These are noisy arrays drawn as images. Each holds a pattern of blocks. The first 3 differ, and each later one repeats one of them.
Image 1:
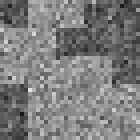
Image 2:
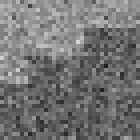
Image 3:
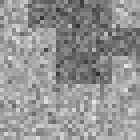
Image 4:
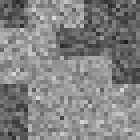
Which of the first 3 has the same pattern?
1
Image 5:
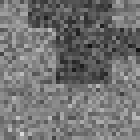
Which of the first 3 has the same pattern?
3
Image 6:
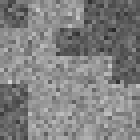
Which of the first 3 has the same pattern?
1
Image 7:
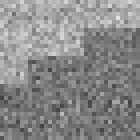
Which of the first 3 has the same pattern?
2
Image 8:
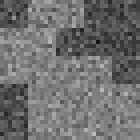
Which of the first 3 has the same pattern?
1
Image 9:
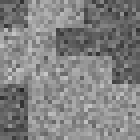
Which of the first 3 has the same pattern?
1
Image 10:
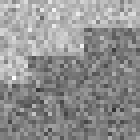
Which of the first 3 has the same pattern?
2
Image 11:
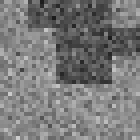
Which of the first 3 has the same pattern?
3
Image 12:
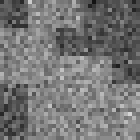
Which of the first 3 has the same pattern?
1
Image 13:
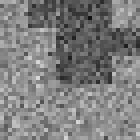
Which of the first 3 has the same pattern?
3
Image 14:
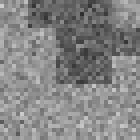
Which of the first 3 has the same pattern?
3
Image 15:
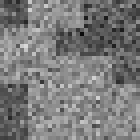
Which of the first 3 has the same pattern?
1
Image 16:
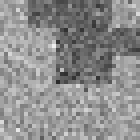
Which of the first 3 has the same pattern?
3
